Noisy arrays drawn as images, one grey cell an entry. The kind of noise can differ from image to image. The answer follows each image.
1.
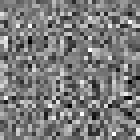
low rank plus noise
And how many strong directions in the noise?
two
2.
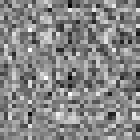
low rank plus noise
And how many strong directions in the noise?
two
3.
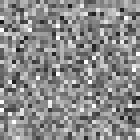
independent entries
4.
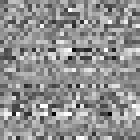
rows of uneven size
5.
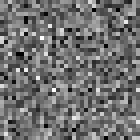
independent entries
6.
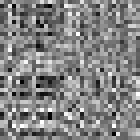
low rank plus noise
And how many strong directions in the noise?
one
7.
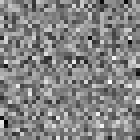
low rank plus noise
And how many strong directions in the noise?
five to eight
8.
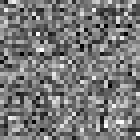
low rank plus noise
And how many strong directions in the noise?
five to eight
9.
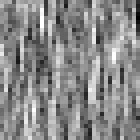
streaked along the columns
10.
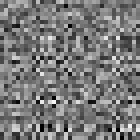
low rank plus noise
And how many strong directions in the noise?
one
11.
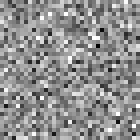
independent entries
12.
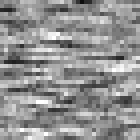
streaked along the rows
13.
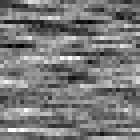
streaked along the rows
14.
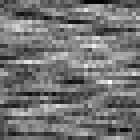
streaked along the rows
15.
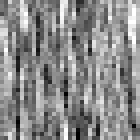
streaked along the columns
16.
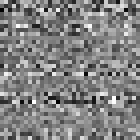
rows of uneven size
